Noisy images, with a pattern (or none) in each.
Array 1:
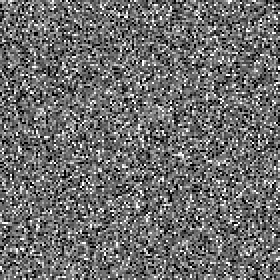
only noise
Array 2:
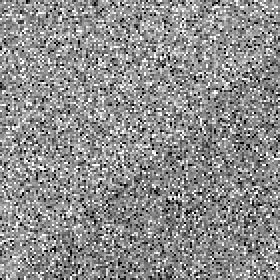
a sharp edge
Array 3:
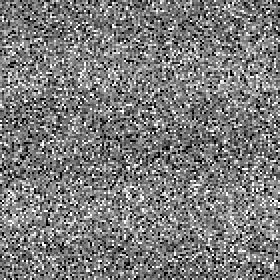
horizontal stripes
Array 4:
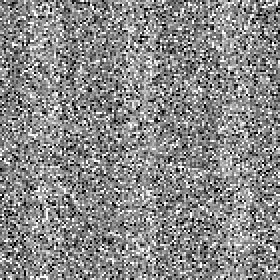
vertical stripes
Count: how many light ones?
3
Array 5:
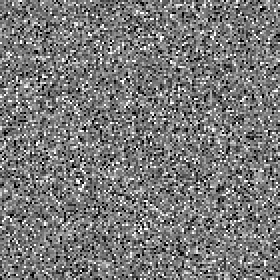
only noise
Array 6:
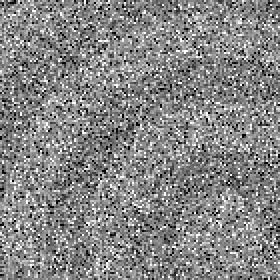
rings round one point
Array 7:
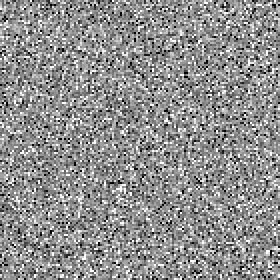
only noise
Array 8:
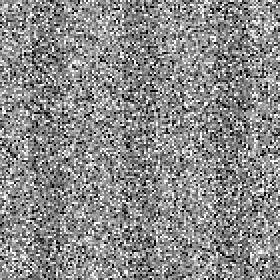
vertical stripes
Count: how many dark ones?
3
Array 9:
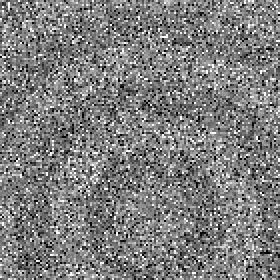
rings round one point
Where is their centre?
bottom middle
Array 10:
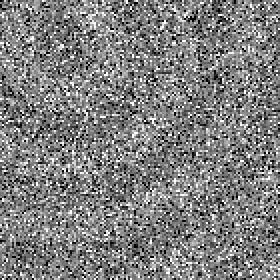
rings round one point
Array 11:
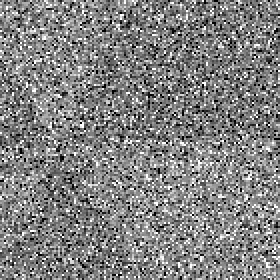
spokes from one point
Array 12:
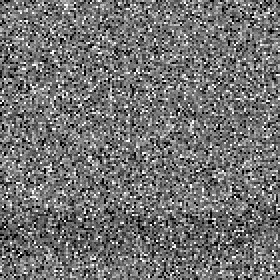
one horizontal stripe
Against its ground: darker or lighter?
darker
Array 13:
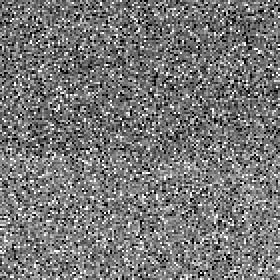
a sharp edge
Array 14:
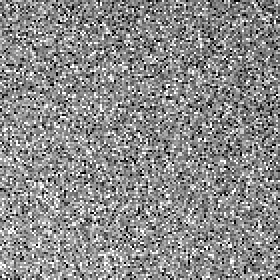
a smooth slope
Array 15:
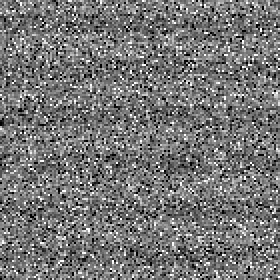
horizontal stripes
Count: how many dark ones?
6
